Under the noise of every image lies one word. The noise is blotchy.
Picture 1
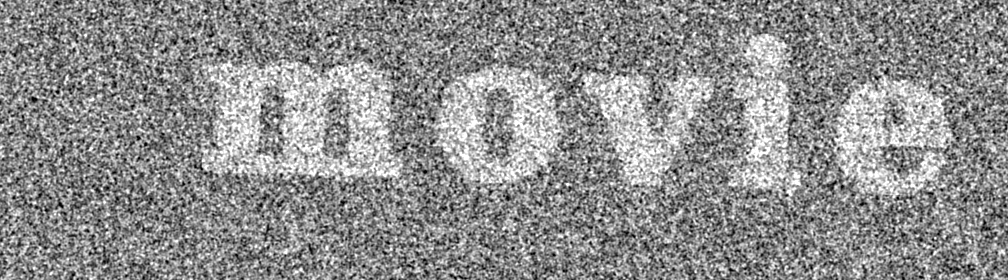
movie
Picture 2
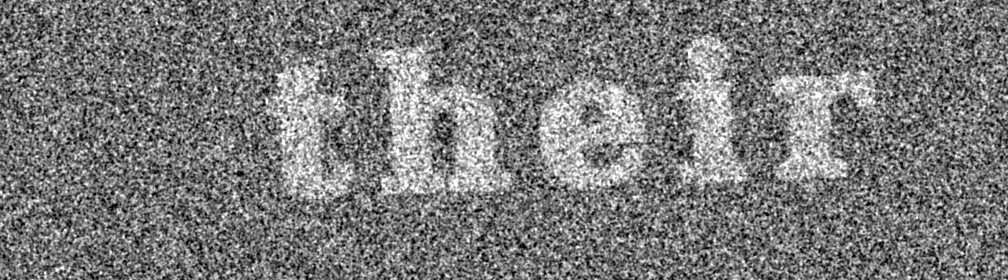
their
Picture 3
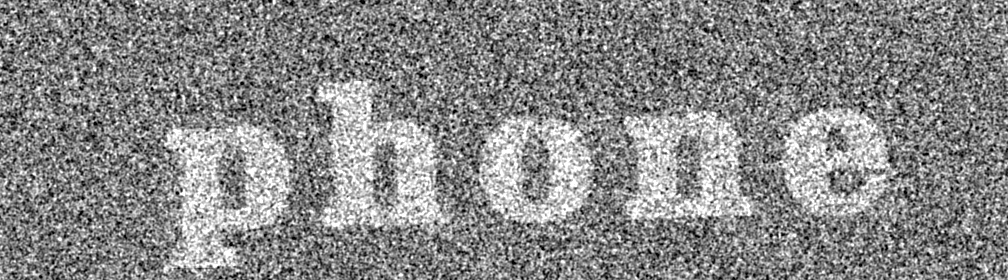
phone
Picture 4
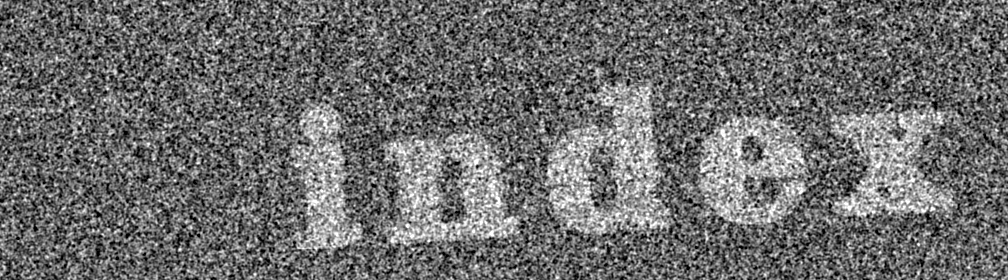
index
